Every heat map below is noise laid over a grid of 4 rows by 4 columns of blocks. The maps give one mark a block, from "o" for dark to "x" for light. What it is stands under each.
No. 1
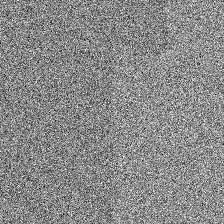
o o o x
o o x x
o o x x
o o x x
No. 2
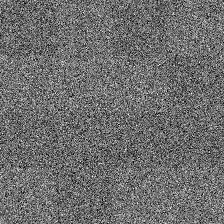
o x o x
x x x o
o o o o
x o x x
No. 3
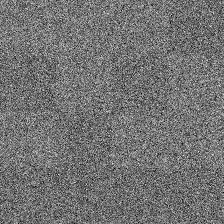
x x x o
o x o x
x o x x
o o o o
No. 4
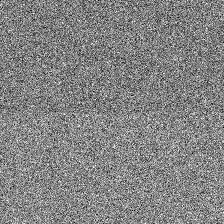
o o o o
o o o o
x x x x
x x x x
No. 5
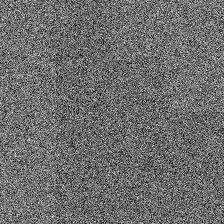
x o x x
x o o x
x o o o
x o o o
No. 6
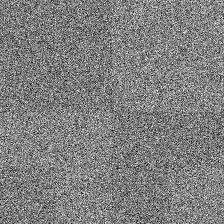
o o x x
o o x x
x x o o
o x o x
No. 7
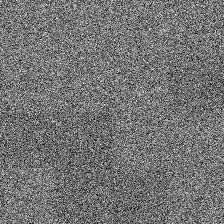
x x x x
x x x o
o o x x
x o o x
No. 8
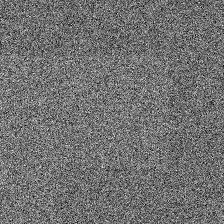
o o o o
x x x o
x x x o
x o o o
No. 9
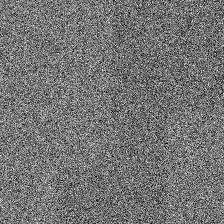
x x o o
x x o o
x x o x
x o o x
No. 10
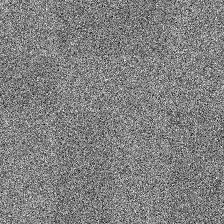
x o o x
o x x x
x o x o
x o x o
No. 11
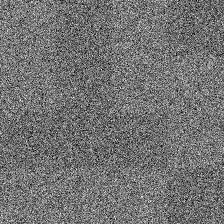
x o x o
x o x x
o o o x
x x x o
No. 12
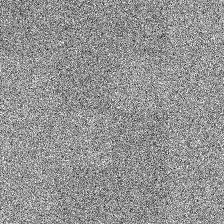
o o o x
x o x x
x x o x
x o o x
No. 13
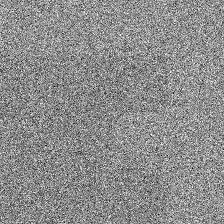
x x x x
o o o x
o o x x
o o o x
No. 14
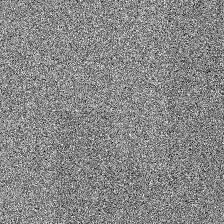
x x x o
x x x o
x o x o
x o o o
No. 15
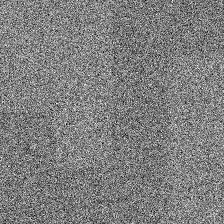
x x o o
x x o x
o x o x
o o o x
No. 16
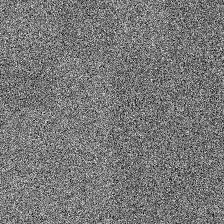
x o x o
o x o o
x x o o
x x o o
